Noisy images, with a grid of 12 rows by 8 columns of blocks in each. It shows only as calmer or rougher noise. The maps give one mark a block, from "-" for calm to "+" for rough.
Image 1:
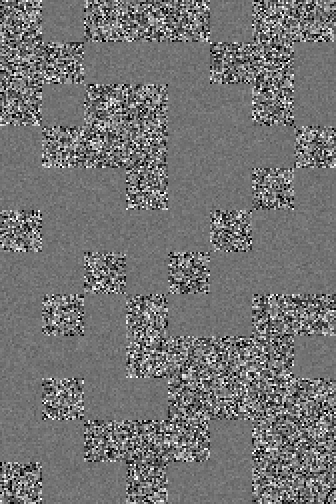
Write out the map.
+-+++-++
++---++-
+-++--+-
-+++---+
---+--+-
+----+--
--+-+---
-+-+--++
---++++-
-+--++++
--+++-++
+--+--++
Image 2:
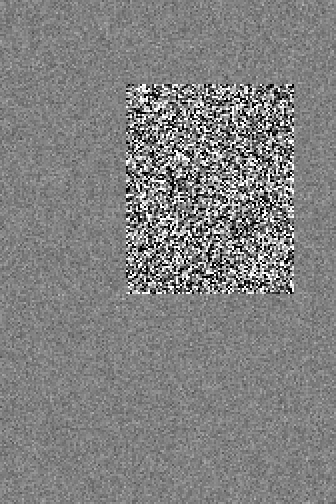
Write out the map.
--------
--------
---++++-
---++++-
---++++-
---++++-
---++++-
--------
--------
--------
--------
--------
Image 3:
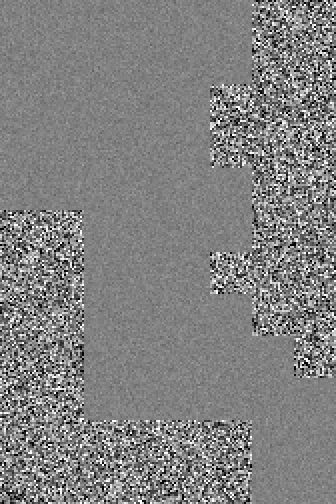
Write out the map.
------++
------++
-----+++
-----+++
------++
++----++
++---+++
++----++
++-----+
++------
++++++--
++++++--
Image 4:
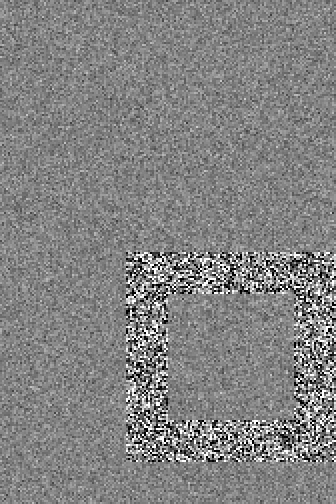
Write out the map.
--------
--------
--------
--------
--------
--------
---+++++
---+---+
---+---+
---+---+
---+++++
--------
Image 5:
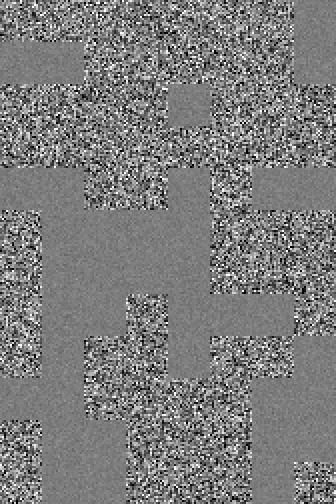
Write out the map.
+++++++-
--+++++-
++++-+++
++++++++
--++-+--
+----+++
+----+++
+--+---+
+-++-++-
--++++--
+--+++--
+--+++-+
